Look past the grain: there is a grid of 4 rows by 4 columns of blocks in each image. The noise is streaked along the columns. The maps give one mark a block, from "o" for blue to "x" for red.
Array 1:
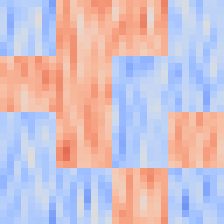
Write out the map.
o x x o
x x o o
o x o x
o o x o
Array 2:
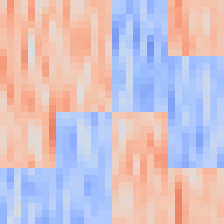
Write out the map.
x x o x
x x o o
x o x o
o o x x
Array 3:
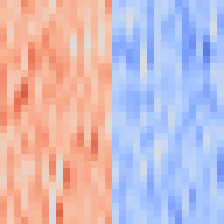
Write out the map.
x x o o
x x o o
x x o o
x x o o
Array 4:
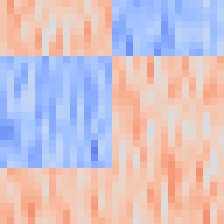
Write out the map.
x x o o
o o x x
o o x x
x x x x
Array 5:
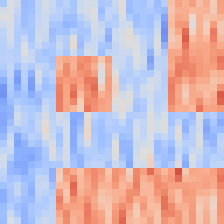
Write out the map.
o o o x
o x o x
o o o o
o x x x
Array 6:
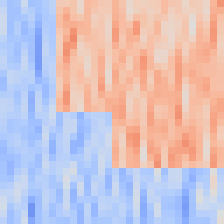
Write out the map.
o x x x
o x x x
o o x x
o o o o
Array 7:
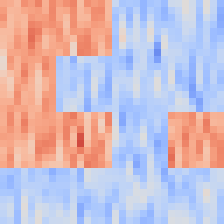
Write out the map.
x x o o
x o o o
x x o x
o o o o
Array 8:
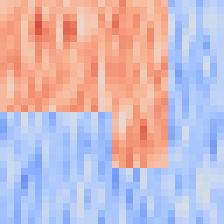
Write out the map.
x x x o
x x x o
o o x o
o o o o
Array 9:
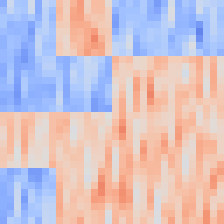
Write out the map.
o x o o
o o x x
x x x x
o x x x
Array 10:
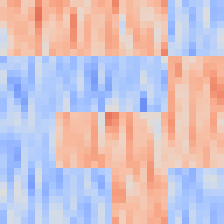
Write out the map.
x x x o
o o o x
o x x x
o o x o
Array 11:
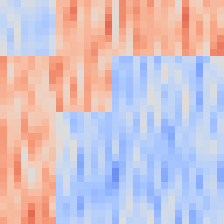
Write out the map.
o x x x
x x o o
x o o o
x o o o
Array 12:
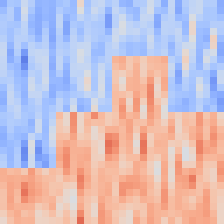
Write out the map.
o o o o
o o x o
o x x x
x x x x
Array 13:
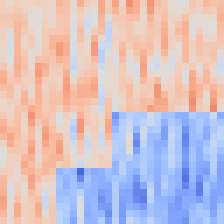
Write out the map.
x x x x
x x x x
x x o o
x o o o
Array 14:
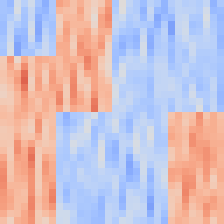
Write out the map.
o x o o
x x o o
x o o x
x o o x
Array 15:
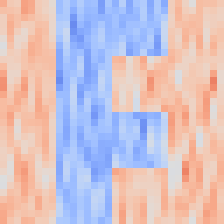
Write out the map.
x o o x
x o x x
x o o x
x o x x
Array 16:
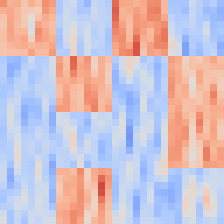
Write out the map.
x o x o
o x o x
o o o x
o x o o
